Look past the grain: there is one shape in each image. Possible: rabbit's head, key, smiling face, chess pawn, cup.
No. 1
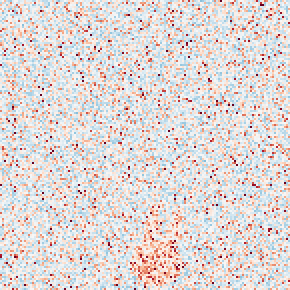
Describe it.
red rabbit's head, bottom middle
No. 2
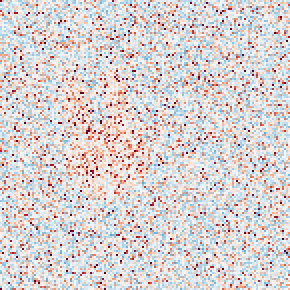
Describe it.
red rabbit's head
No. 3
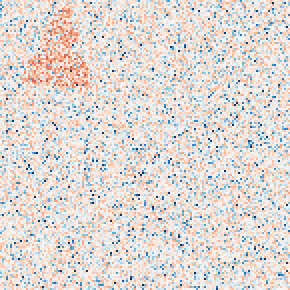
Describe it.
red chess pawn, top left
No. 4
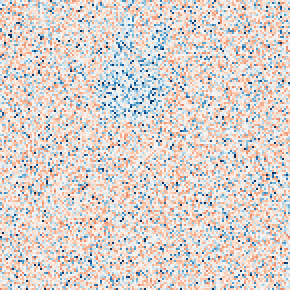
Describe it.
blue rabbit's head, top middle
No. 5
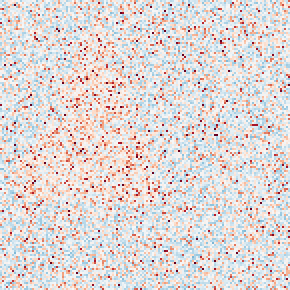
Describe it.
red chess pawn
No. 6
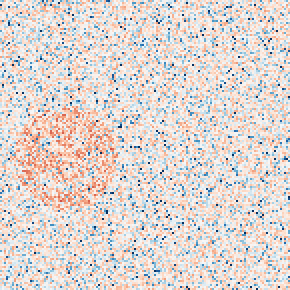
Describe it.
red smiling face, middle left
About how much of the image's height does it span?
a third
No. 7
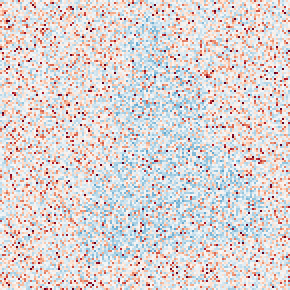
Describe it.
blue chess pawn
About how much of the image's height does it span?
nearly all
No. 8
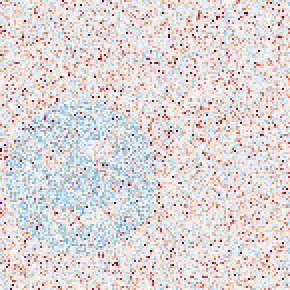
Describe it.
blue smiling face
